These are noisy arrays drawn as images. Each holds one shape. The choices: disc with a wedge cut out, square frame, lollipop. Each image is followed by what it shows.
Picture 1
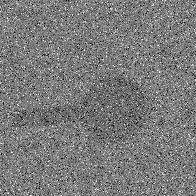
dark lollipop
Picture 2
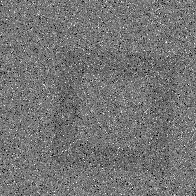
dark square frame
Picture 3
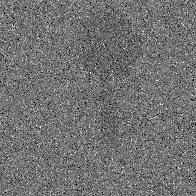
dark lollipop
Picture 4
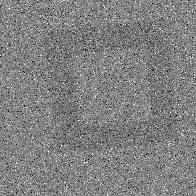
dark square frame
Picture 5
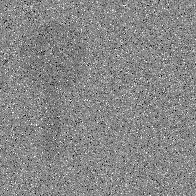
dark lollipop
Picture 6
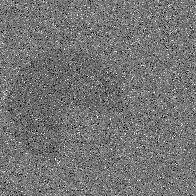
dark disc with a wedge cut out
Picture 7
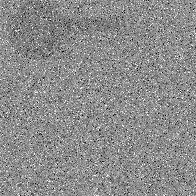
dark lollipop
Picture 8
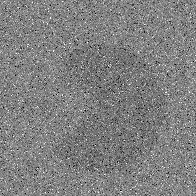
dark disc with a wedge cut out
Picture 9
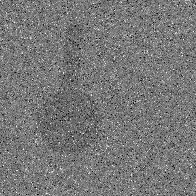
dark lollipop
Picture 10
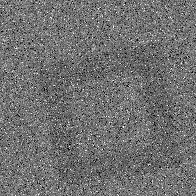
dark square frame
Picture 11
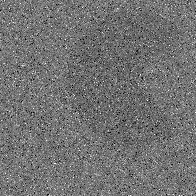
dark disc with a wedge cut out
